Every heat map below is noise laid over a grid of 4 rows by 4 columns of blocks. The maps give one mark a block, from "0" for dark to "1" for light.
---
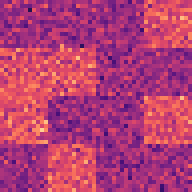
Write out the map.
0 0 0 1
1 1 0 0
1 0 0 1
0 1 0 0
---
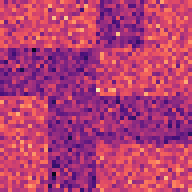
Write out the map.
1 1 0 1
0 0 1 1
1 0 0 0
1 0 1 1
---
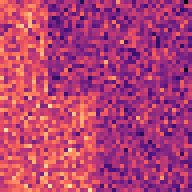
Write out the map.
1 0 0 0
1 0 0 0
1 1 0 0
1 1 0 0
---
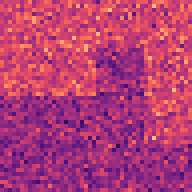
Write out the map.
1 1 1 1
1 1 0 1
0 0 0 1
0 0 0 0
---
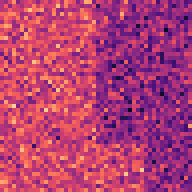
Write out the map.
1 1 0 0
1 1 0 0
1 1 0 0
1 1 1 0
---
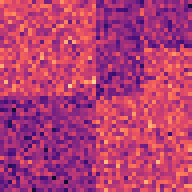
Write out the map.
1 1 0 0
1 1 0 1
0 0 1 1
0 0 1 1
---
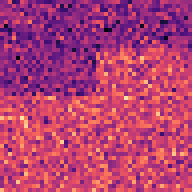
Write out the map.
0 0 0 0
0 0 1 1
1 1 1 1
1 1 1 1
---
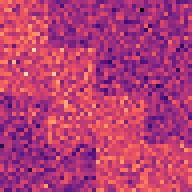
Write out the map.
1 0 0 0
1 1 0 0
0 1 1 0
0 0 1 1
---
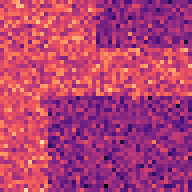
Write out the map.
1 1 0 0
1 1 1 1
1 0 0 0
1 0 0 0
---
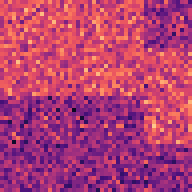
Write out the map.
1 1 1 0
1 1 1 1
0 0 0 1
0 0 0 0
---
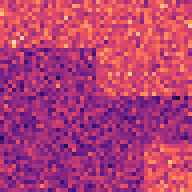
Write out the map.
1 1 1 1
0 0 1 1
0 0 0 0
0 0 0 1
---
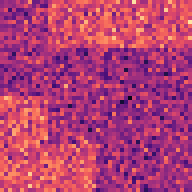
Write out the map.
0 1 1 1
0 0 0 0
1 0 0 0
1 1 0 0
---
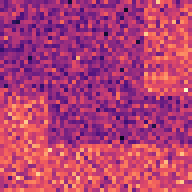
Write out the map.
0 0 0 1
0 0 0 1
1 0 0 0
1 1 1 1
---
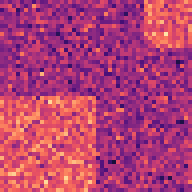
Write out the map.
0 0 0 1
0 0 0 0
1 1 0 0
1 1 0 0
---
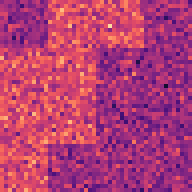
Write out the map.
0 1 1 0
1 1 0 0
1 1 0 0
1 0 0 0
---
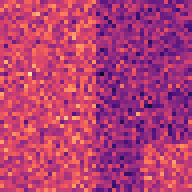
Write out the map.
1 1 0 0
1 1 0 0
1 1 0 0
1 1 0 1
